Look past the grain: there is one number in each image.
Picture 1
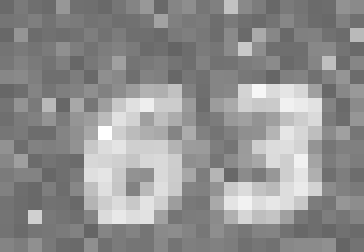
63
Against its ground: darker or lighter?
lighter
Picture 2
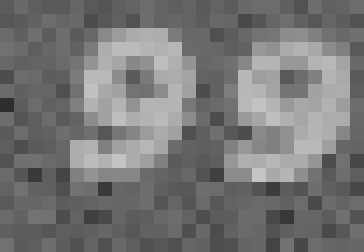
99
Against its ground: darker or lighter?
lighter
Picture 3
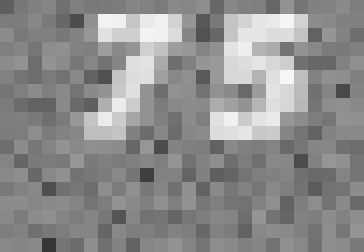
75
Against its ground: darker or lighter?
lighter
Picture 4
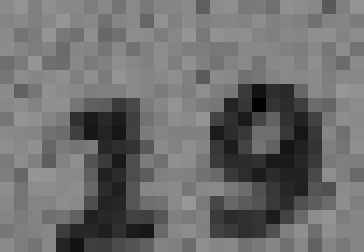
19
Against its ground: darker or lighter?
darker
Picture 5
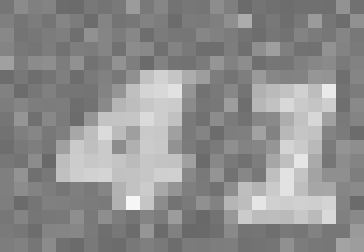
41
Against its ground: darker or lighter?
lighter
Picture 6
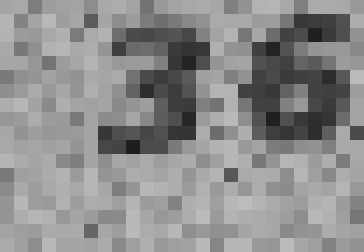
36
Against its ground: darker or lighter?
darker
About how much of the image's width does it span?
two thirds
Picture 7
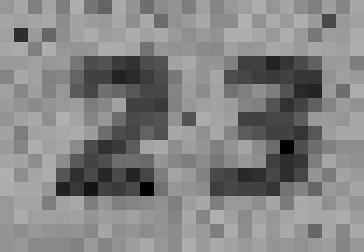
23
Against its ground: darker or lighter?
darker
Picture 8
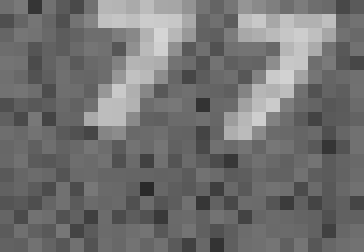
77
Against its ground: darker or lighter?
lighter
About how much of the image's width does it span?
two thirds
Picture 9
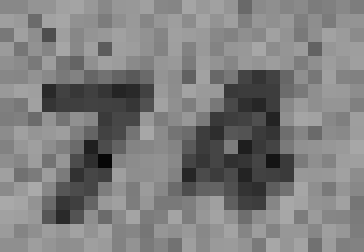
74
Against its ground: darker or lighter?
darker
